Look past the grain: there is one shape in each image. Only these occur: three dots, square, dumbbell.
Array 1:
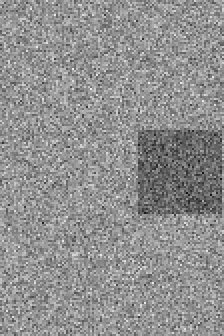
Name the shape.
square
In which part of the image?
middle right
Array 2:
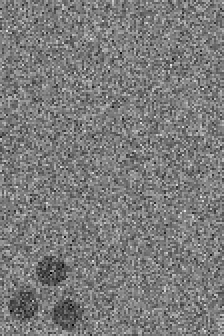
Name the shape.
three dots
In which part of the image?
bottom left
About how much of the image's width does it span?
a third
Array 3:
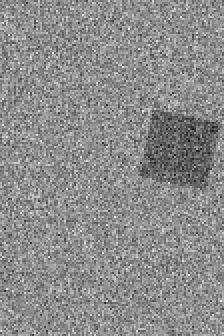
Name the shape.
square
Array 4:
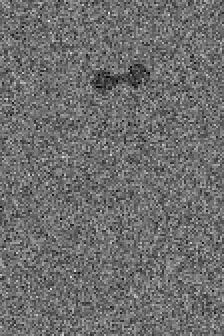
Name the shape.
dumbbell
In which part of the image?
top middle
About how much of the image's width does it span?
a quarter
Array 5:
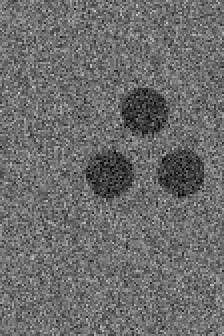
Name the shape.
three dots
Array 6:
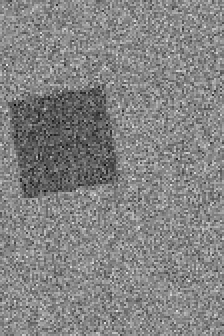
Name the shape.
square
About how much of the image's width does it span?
half
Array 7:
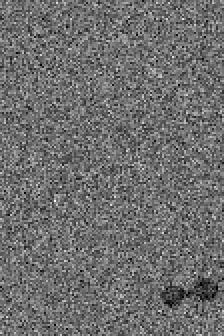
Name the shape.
dumbbell
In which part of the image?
bottom right
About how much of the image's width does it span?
a quarter
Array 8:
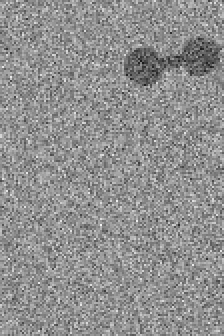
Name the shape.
dumbbell
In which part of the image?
top right
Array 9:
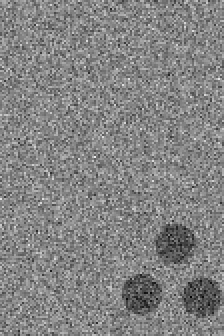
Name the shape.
three dots
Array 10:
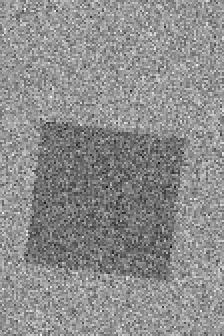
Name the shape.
square
